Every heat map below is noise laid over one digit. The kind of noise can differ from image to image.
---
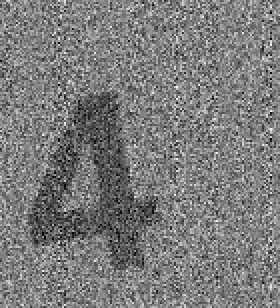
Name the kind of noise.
columns of uneven size
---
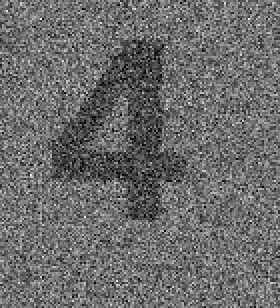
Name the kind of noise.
low rank plus noise
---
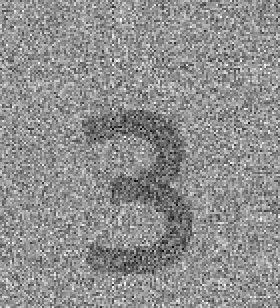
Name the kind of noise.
low rank plus noise
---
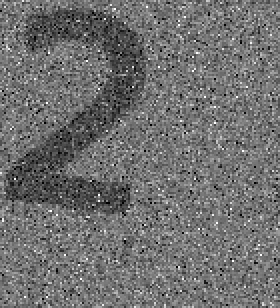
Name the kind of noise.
heavy tails
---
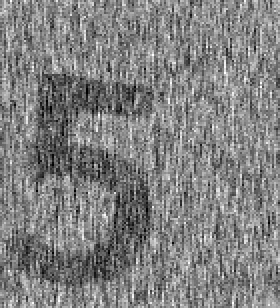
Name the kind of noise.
streaked along the columns
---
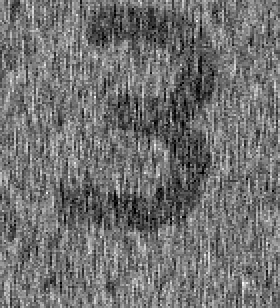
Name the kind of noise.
streaked along the columns
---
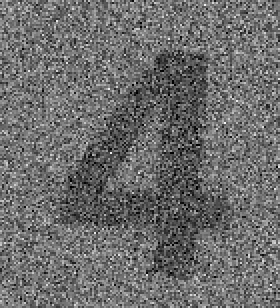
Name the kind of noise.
independent entries
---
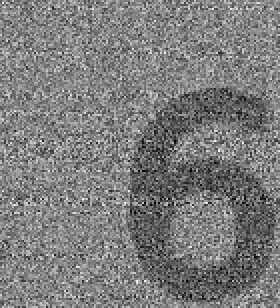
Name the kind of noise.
rows of uneven size
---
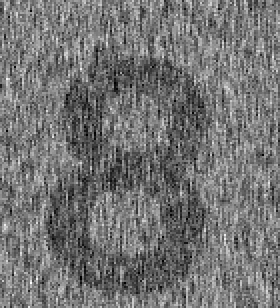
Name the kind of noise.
streaked along the columns
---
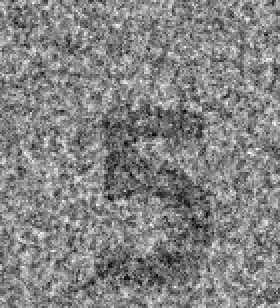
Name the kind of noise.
blotchy
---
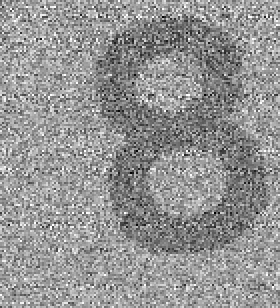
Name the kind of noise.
rows of uneven size
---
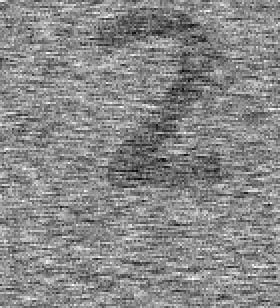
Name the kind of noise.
streaked along the rows
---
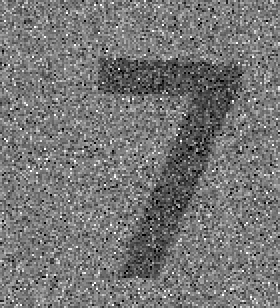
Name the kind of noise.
heavy tails
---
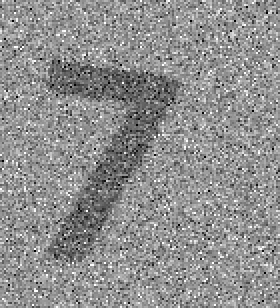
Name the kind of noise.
heavy tails
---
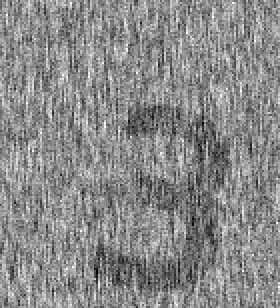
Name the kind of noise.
streaked along the columns
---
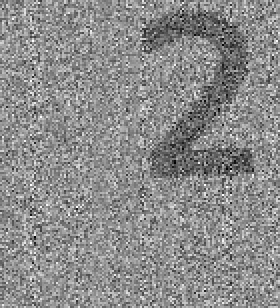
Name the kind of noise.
columns of uneven size
